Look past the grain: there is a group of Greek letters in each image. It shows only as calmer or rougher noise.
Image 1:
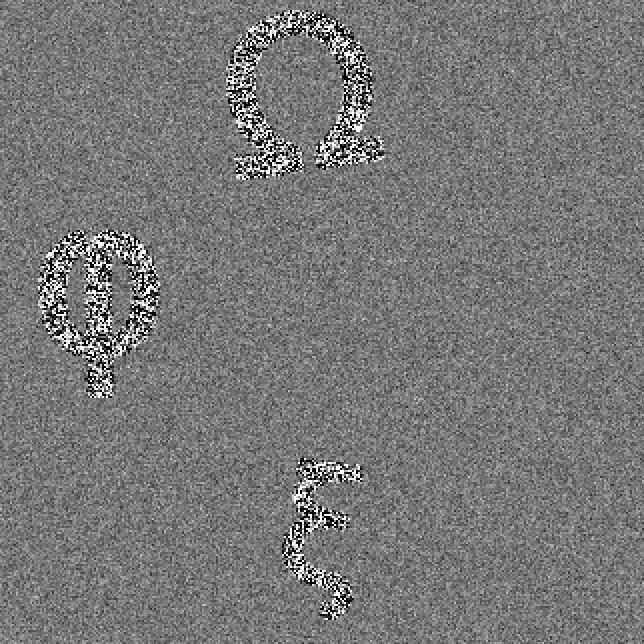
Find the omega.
top middle
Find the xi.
bottom middle
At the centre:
nothing
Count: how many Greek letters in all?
3
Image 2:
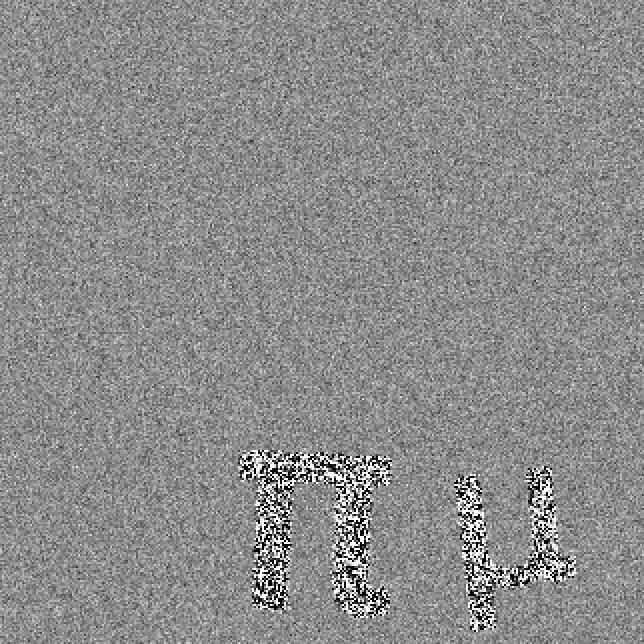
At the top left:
nothing
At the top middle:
nothing
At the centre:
nothing
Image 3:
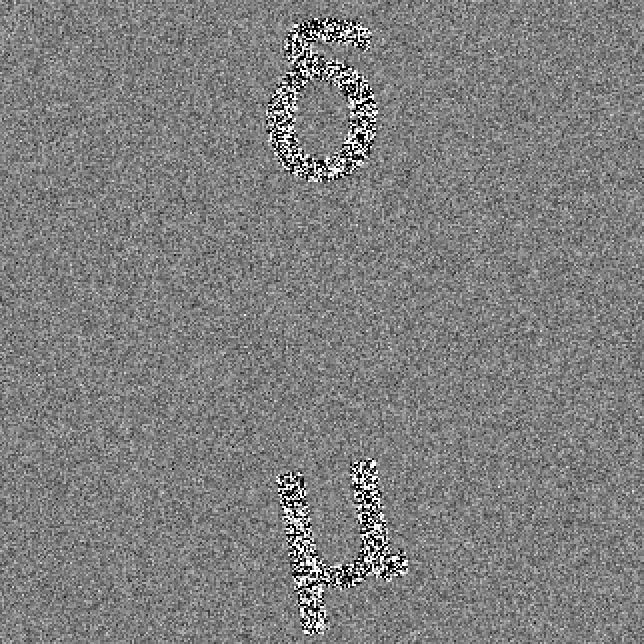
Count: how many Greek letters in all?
2
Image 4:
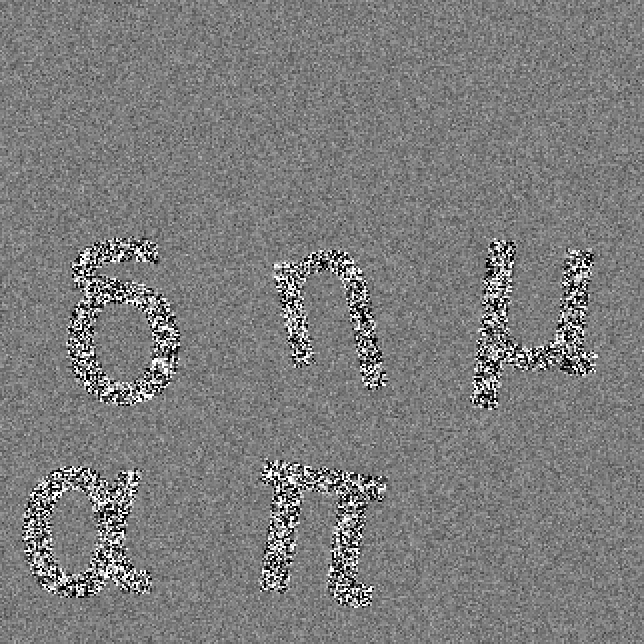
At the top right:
nothing
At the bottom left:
alpha
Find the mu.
middle right
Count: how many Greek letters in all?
5
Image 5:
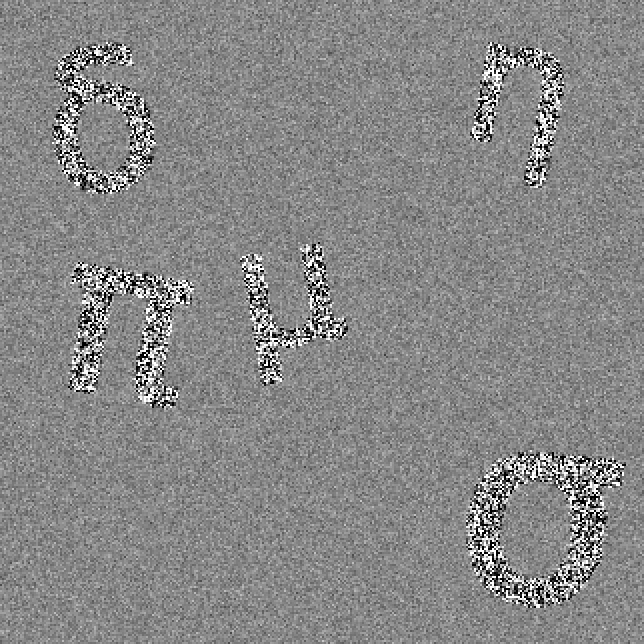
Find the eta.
top right
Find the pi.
middle left
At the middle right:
nothing
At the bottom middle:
nothing
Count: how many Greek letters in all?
5
